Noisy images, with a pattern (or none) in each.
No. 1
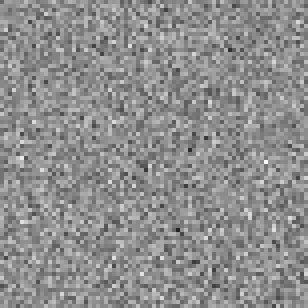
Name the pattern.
only noise
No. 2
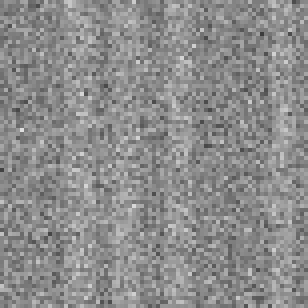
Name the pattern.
bands of columns
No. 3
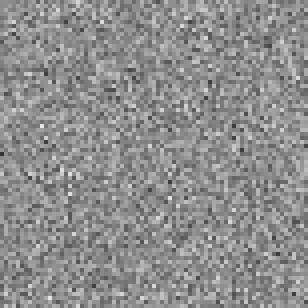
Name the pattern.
only noise
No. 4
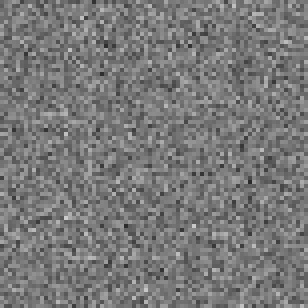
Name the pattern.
only noise
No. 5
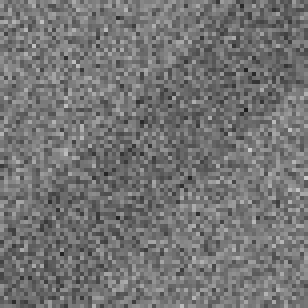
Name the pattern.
a diagonal band
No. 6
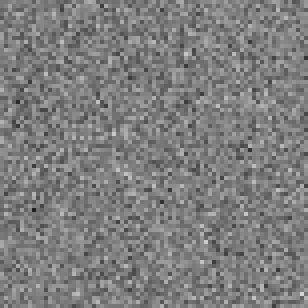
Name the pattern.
only noise
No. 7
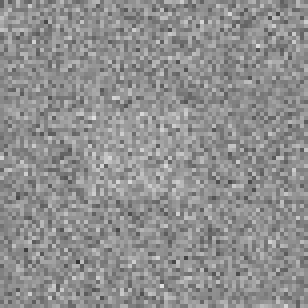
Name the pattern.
one block
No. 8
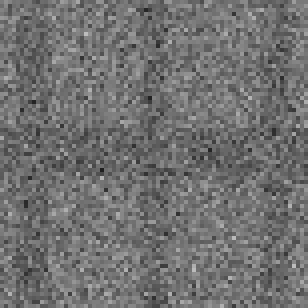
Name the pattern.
bands of rows crossing bands of columns
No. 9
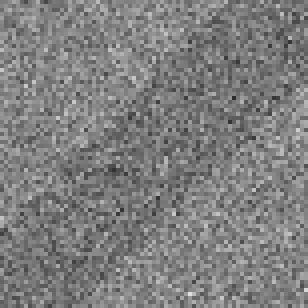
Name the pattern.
a diagonal band
